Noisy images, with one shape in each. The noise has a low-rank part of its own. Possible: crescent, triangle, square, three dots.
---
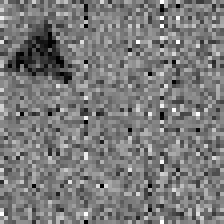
dark triangle, top left
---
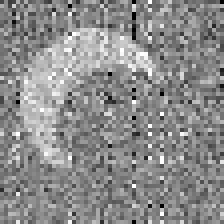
light crescent
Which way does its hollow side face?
down and right
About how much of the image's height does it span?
two thirds
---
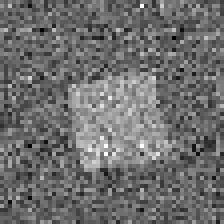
light square, centre
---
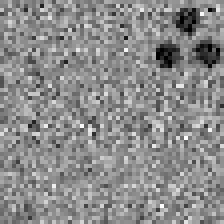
dark three dots, top right
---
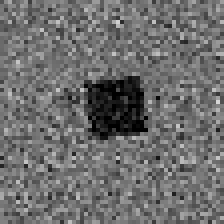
dark square, centre
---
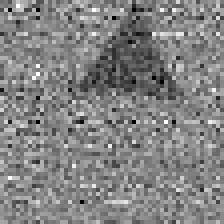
dark triangle
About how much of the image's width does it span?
half
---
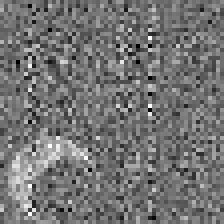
light crescent, bottom left
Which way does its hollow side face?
down and right
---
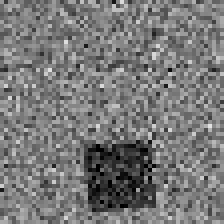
dark square, bottom middle
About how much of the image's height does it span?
a third
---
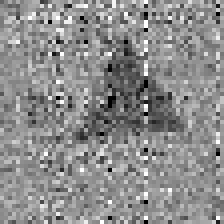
dark triangle
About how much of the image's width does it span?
half
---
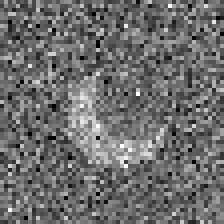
light crescent, centre
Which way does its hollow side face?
up and right
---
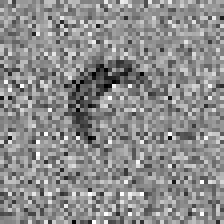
dark crescent, centre
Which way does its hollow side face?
down and right
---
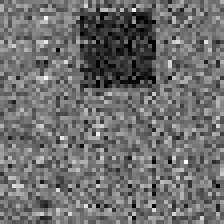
dark square, top middle
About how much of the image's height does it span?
a third
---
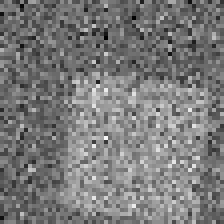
light square
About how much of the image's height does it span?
two thirds
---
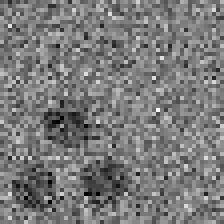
dark three dots
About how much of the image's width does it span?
half
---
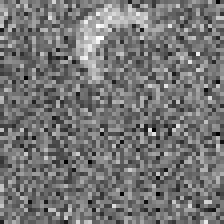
light crescent, top middle
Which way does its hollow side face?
down and right
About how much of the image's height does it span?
a third
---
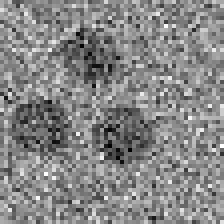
dark three dots
